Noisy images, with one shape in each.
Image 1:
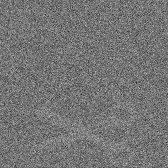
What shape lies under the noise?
pair of scissors
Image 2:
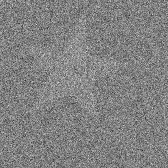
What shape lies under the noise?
star
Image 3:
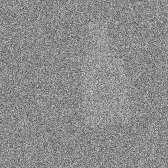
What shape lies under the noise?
bottle
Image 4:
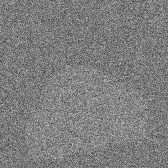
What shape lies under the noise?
cloud
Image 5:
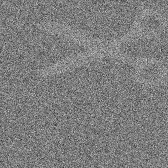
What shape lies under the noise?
pair of scissors
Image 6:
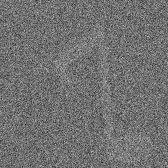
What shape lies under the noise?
musical note
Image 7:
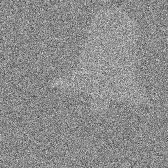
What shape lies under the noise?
bell
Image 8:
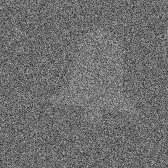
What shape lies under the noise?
bell
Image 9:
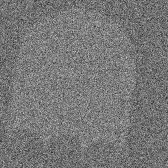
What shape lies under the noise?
ghost
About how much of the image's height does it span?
nearly all
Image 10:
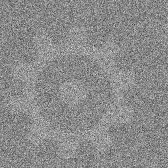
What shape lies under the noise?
gear
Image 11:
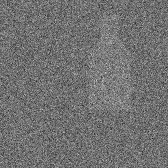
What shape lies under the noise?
bottle
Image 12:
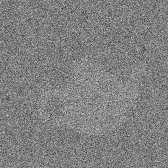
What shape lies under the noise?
teapot
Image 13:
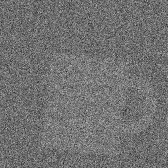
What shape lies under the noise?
cup
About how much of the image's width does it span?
two thirds
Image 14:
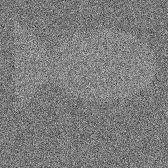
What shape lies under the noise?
fish
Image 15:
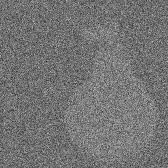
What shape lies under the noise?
pear
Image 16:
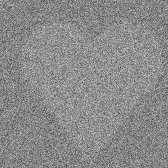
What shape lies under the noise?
heart
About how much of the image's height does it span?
nearly all
